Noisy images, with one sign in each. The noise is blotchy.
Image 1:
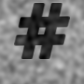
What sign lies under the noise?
hash sign
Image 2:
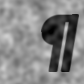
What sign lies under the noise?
pilcrow
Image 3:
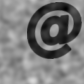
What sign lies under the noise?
at sign
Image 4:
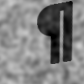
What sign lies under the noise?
pilcrow
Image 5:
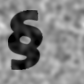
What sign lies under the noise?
section sign
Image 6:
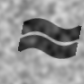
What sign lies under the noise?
approximately sign
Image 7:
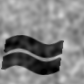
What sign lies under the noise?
approximately sign
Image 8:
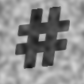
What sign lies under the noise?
hash sign
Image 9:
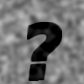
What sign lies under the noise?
question mark
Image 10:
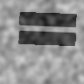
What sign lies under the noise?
equals sign
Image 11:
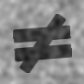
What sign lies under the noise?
not-equal sign
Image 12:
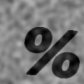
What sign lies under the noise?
percent sign
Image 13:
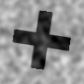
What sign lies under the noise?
plus sign
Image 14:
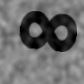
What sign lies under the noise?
infinity sign
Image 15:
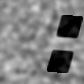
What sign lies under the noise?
colon
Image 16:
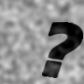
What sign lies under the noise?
question mark
